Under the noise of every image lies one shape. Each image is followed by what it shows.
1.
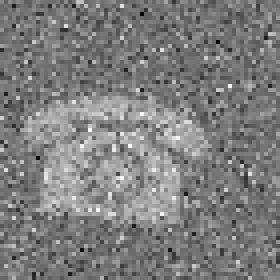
telephone
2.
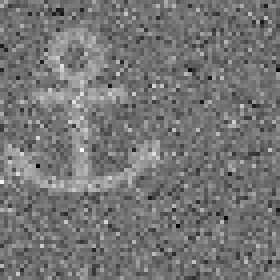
anchor
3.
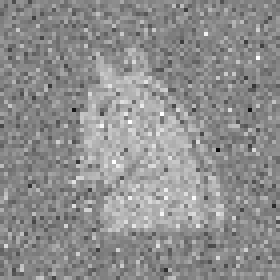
chess knight
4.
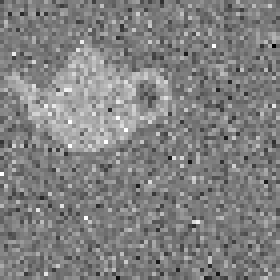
teapot
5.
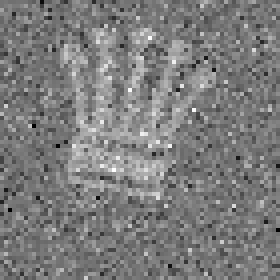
chess queen
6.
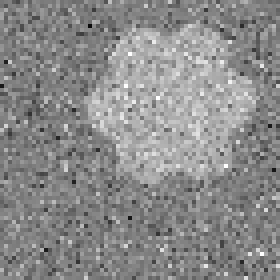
flower
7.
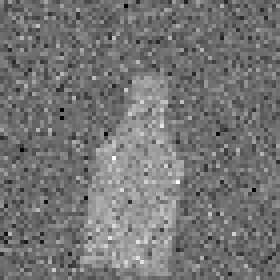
bottle
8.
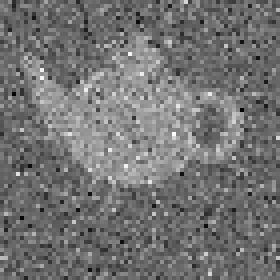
teapot
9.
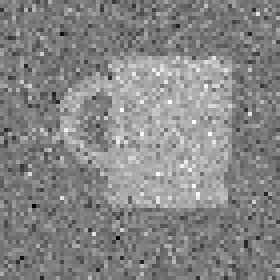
cup
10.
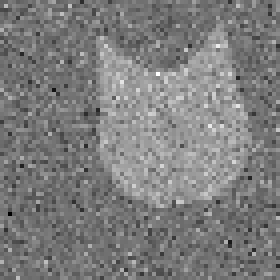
cat's head
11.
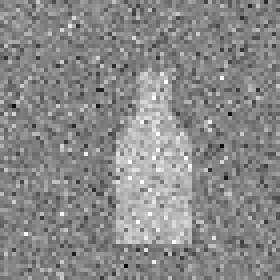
bottle
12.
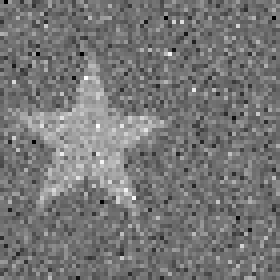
star
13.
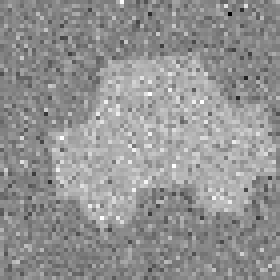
car
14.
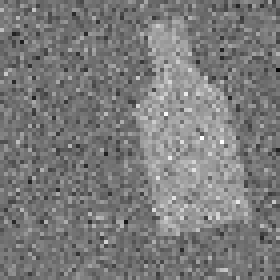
bottle
